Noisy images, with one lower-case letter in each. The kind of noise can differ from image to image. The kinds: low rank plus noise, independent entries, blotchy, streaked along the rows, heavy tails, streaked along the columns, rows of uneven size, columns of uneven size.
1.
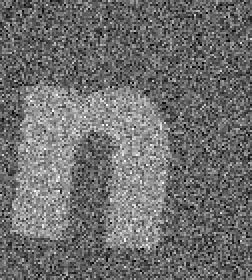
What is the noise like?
independent entries
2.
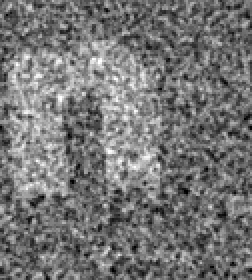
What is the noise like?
blotchy
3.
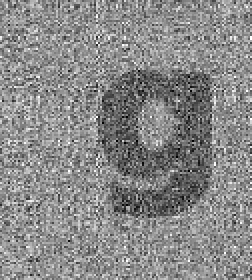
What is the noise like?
low rank plus noise
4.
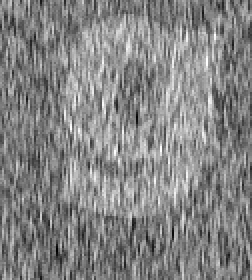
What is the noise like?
streaked along the columns
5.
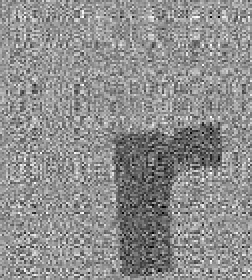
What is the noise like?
low rank plus noise
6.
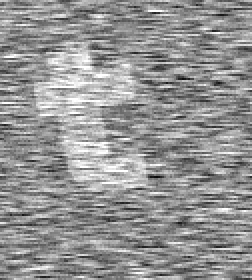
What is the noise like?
streaked along the rows
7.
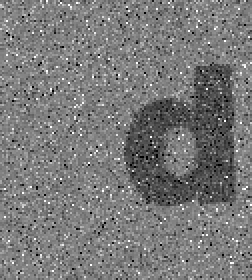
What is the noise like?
heavy tails
